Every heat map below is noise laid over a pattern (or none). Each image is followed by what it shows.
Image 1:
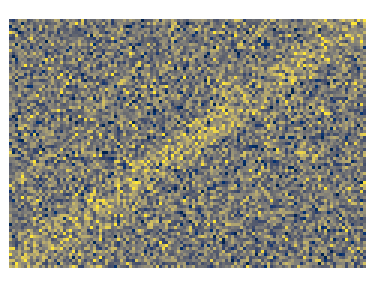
a diagonal band
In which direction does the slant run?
bottom left to top right
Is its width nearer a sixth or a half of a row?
a sixth
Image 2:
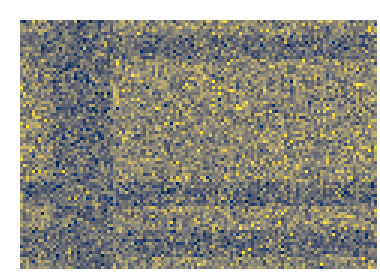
bands of rows crossing bands of columns
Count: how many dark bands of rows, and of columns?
3 and 1
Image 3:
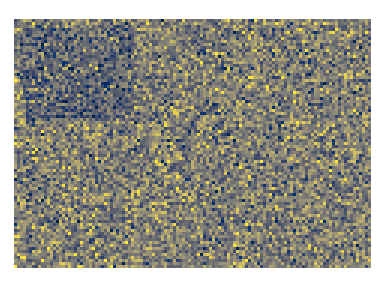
one block
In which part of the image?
top left
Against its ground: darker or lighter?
darker
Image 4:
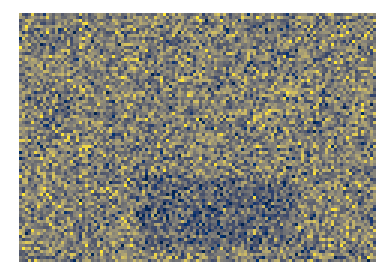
one block
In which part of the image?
bottom middle
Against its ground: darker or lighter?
darker
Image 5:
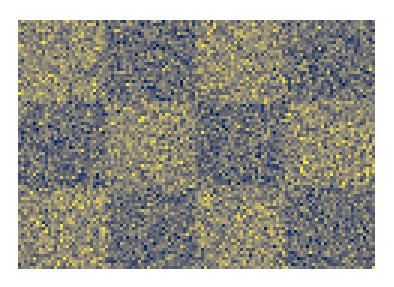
a checkerboard
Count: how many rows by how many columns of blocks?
3 by 4
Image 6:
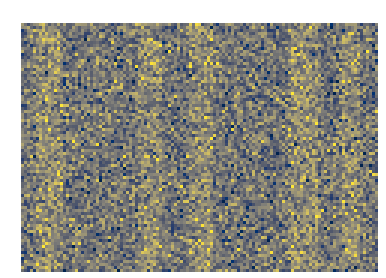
bands of columns
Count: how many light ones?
5
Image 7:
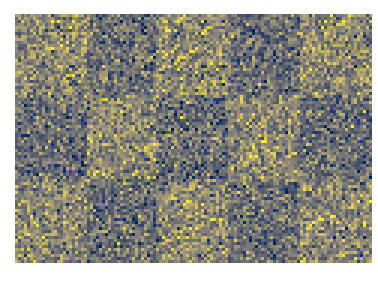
a checkerboard
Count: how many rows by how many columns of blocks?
3 by 5
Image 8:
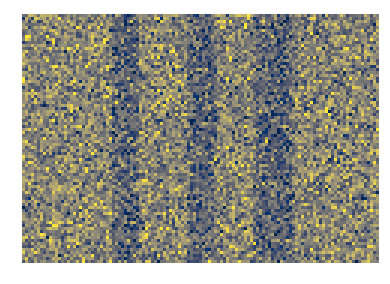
bands of columns
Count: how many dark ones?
3
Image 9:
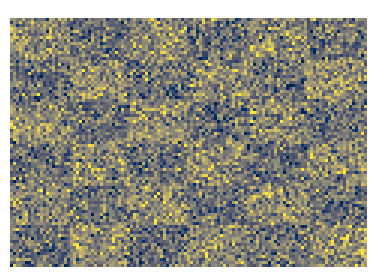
a checkerboard
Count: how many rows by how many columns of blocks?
6 by 6
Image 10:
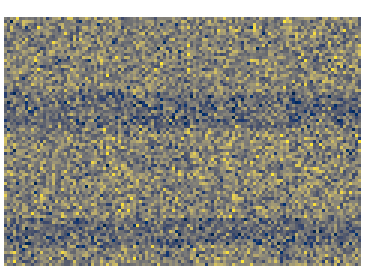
bands of rows
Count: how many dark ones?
2
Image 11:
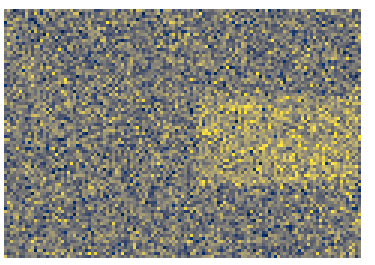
one block
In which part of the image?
middle right
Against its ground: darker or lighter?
lighter
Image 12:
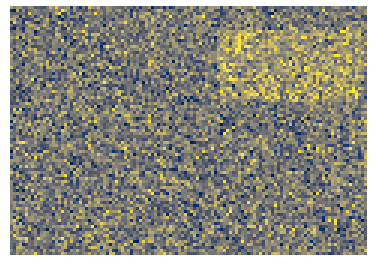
one block
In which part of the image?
top right
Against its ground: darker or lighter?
lighter
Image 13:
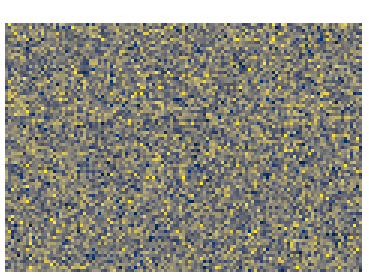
only noise
